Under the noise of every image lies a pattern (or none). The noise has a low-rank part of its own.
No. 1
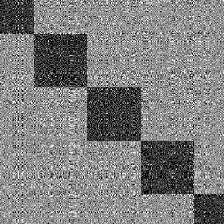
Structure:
blocks along the diagonal
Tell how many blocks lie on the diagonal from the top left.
5
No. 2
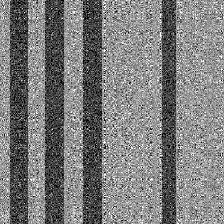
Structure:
bands of columns
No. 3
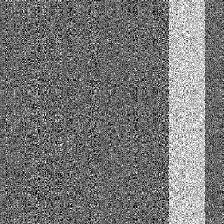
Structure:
one band of columns
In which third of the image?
right
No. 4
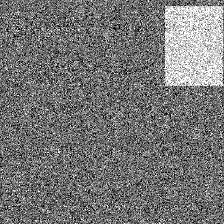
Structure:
one block
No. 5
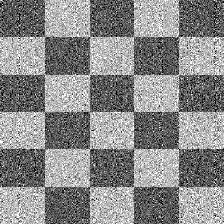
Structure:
a checkerboard
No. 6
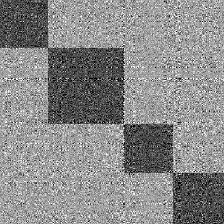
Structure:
blocks along the diagonal
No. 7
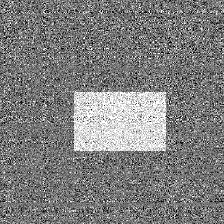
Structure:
one block
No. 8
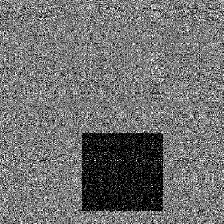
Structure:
one block
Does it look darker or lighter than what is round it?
darker
